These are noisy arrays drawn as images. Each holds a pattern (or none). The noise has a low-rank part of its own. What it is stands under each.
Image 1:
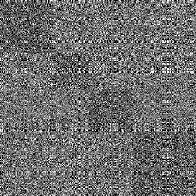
blocks along the diagonal
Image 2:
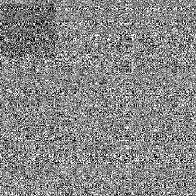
one block
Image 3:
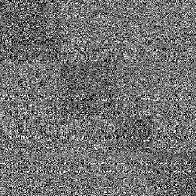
blocks along the diagonal
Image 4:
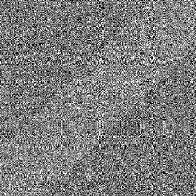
a diagonal band
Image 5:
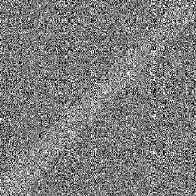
a diagonal band
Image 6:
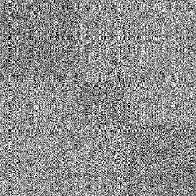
blocks along the diagonal
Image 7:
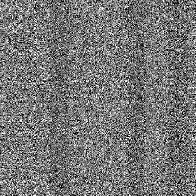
bands of columns
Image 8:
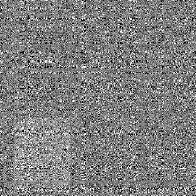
one block
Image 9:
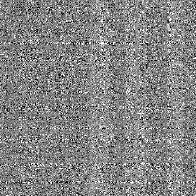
bands of columns
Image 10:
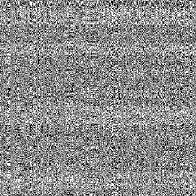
bands of rows
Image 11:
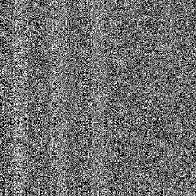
bands of columns
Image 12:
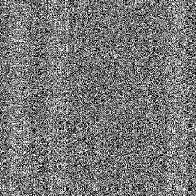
bands of columns
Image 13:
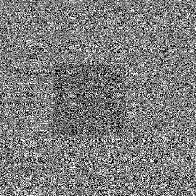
one block
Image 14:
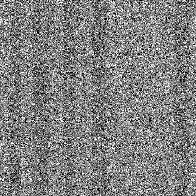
bands of columns
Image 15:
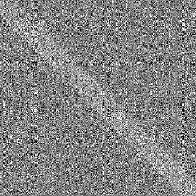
a diagonal band
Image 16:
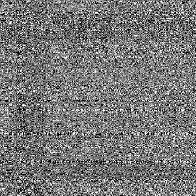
bands of rows crossing bands of columns
